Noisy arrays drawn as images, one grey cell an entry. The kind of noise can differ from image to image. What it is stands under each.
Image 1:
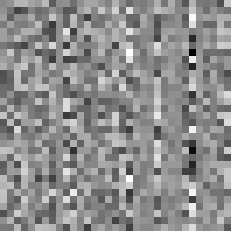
columns of uneven size
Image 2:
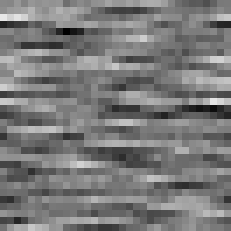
streaked along the rows
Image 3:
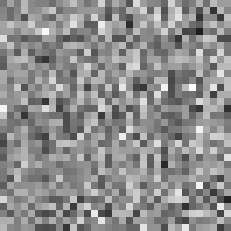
low rank plus noise
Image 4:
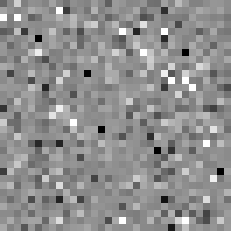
heavy tails
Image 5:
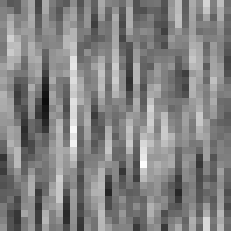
streaked along the columns
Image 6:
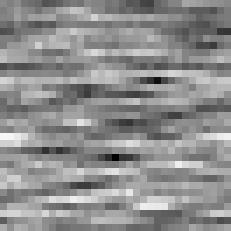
streaked along the rows
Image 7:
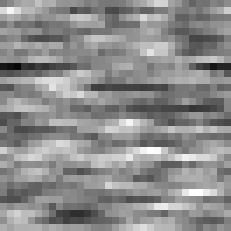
streaked along the rows
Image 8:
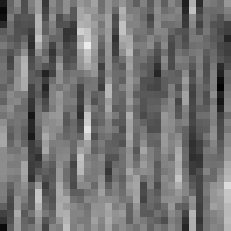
streaked along the columns
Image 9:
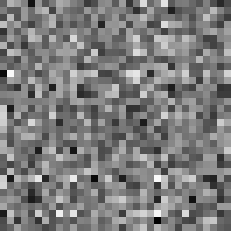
low rank plus noise
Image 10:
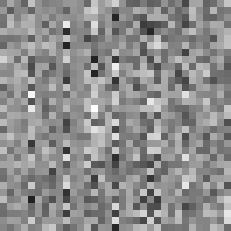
columns of uneven size
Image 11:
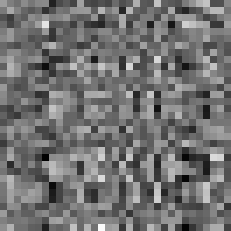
low rank plus noise
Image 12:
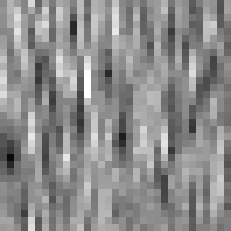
streaked along the columns
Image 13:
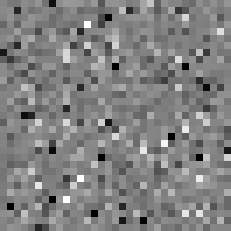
heavy tails
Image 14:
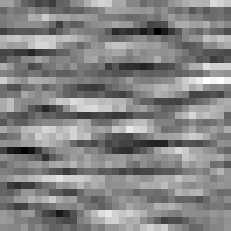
streaked along the rows
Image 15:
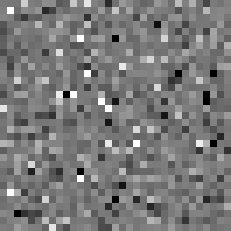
heavy tails
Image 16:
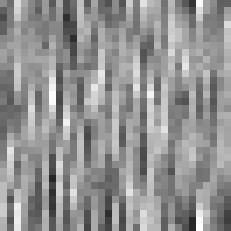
streaked along the columns
